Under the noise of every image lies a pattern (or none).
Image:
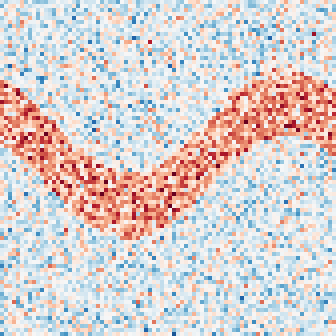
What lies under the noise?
a wavy band
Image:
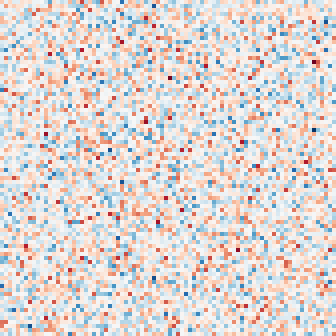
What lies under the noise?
only noise
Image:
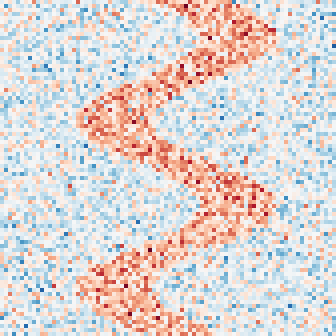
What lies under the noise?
a wavy band
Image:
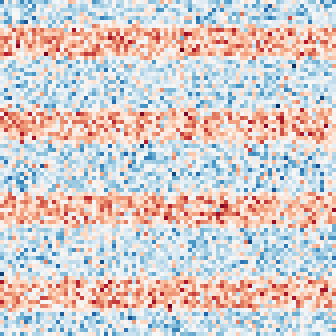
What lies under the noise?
horizontal stripes
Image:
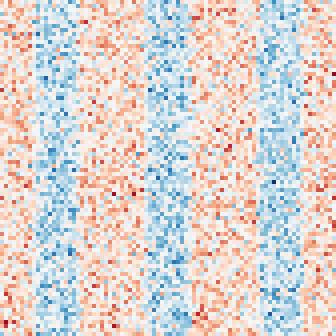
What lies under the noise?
vertical stripes
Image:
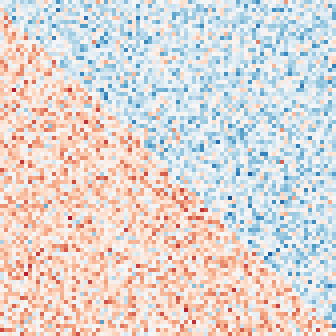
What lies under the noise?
a sharp edge
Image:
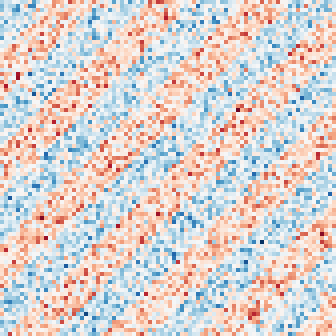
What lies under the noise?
diagonal stripes
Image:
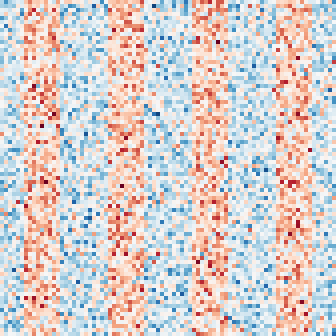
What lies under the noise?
vertical stripes
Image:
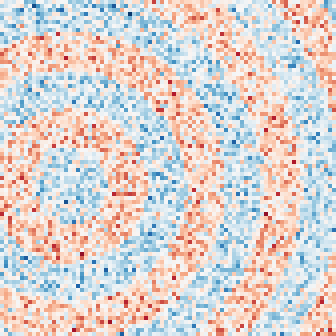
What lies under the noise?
rings round one point
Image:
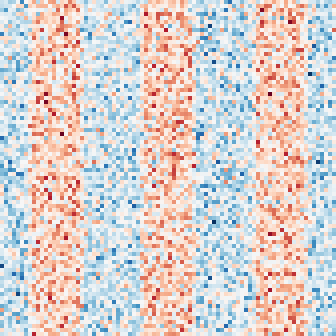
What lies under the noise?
vertical stripes
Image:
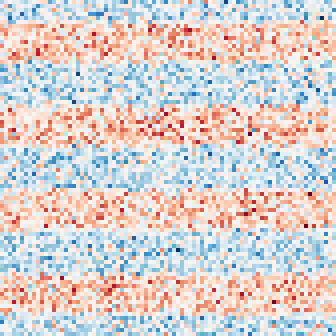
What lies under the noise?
horizontal stripes
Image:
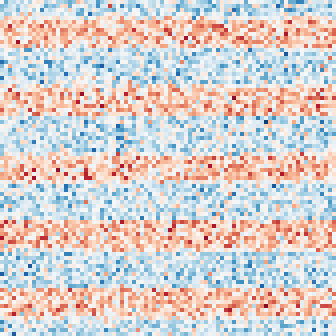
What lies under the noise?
horizontal stripes
